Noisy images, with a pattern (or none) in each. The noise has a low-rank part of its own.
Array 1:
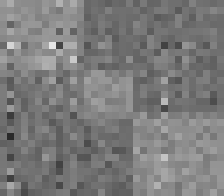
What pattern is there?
blocks along the diagonal
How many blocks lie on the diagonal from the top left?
3
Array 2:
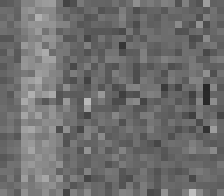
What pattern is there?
one band of columns
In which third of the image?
left
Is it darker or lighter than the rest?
lighter
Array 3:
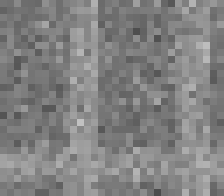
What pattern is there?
bands of rows crossing bands of columns
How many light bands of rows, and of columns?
1 and 2
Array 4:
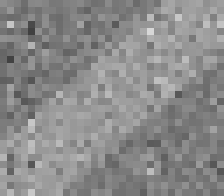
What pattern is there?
a diagonal band
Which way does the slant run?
bottom left to top right
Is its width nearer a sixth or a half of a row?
a half
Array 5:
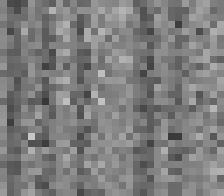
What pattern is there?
bands of columns
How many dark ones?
5
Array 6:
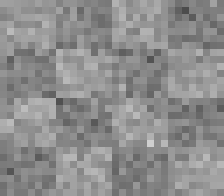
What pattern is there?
a checkerboard
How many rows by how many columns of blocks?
4 by 4
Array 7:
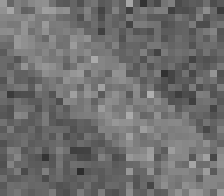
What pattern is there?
a diagonal band
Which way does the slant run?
top left to bottom right
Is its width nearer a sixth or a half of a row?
a half
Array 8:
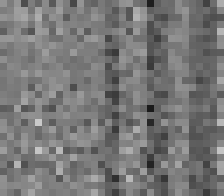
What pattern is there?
bands of columns
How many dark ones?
3
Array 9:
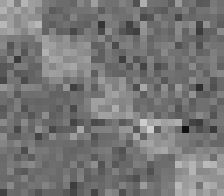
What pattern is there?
blocks along the diagonal
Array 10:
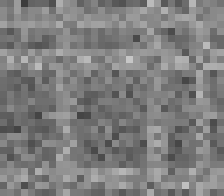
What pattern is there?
bands of rows crossing bands of columns
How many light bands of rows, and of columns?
3 and 3
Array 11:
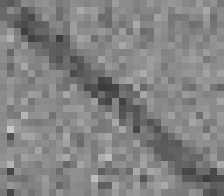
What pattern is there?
a diagonal band
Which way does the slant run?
top left to bottom right
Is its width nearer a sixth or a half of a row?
a sixth
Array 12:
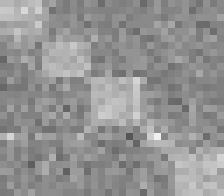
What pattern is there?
blocks along the diagonal
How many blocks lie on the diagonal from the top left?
5
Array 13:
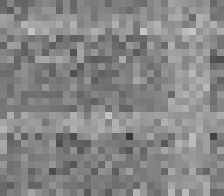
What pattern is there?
bands of rows crossing bands of columns
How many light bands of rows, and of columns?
2 and 1
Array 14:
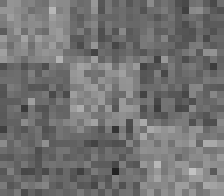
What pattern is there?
blocks along the diagonal
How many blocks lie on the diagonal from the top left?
3
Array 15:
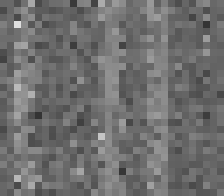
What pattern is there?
bands of columns
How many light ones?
3
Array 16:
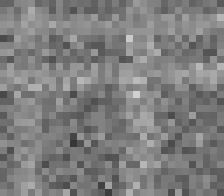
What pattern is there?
bands of rows crossing bands of columns
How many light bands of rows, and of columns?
2 and 2
